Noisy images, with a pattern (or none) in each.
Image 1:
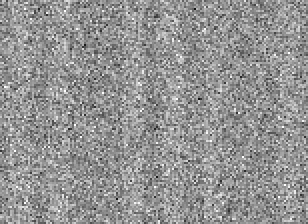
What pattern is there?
bands of columns
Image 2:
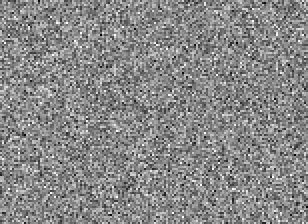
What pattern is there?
only noise
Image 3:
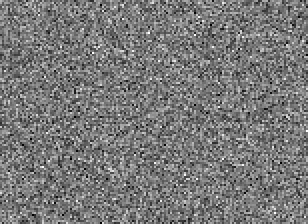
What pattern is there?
only noise
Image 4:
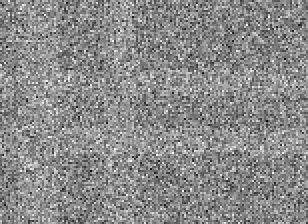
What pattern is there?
bands of rows crossing bands of columns
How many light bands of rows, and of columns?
2 and 2
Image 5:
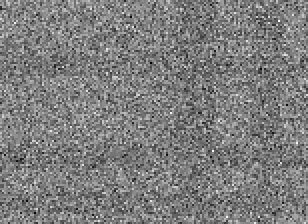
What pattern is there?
bands of rows crossing bands of columns
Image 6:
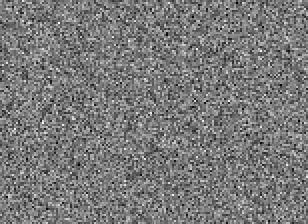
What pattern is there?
only noise
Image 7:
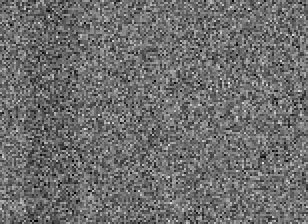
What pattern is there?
one band of columns
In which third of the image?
left
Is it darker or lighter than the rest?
darker
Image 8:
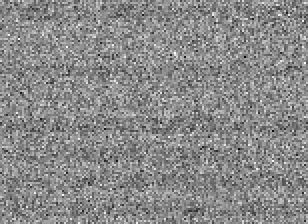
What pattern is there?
bands of rows
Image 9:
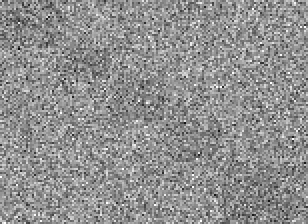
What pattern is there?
blocks along the diagonal
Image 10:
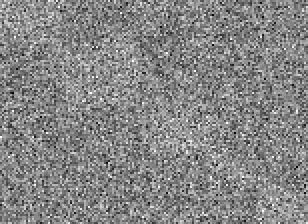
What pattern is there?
blocks along the diagonal
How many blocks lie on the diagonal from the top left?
5
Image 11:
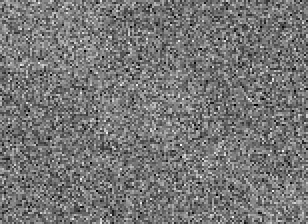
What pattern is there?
blocks along the diagonal
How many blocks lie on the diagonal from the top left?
4
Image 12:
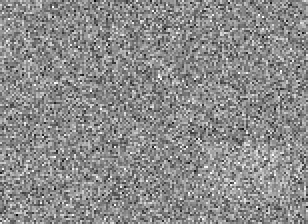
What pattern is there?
one block
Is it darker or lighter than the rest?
lighter
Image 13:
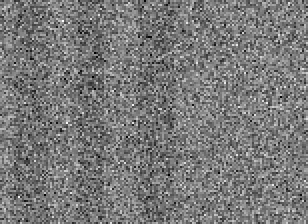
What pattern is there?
bands of columns
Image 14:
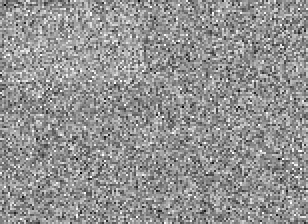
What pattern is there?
one block
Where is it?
top left
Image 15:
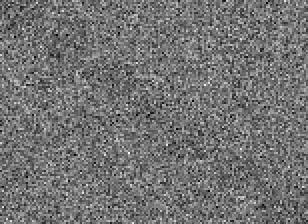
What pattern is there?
blocks along the diagonal
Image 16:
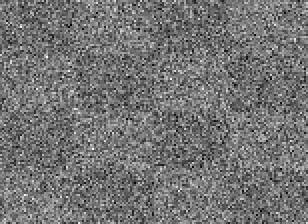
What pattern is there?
a checkerboard
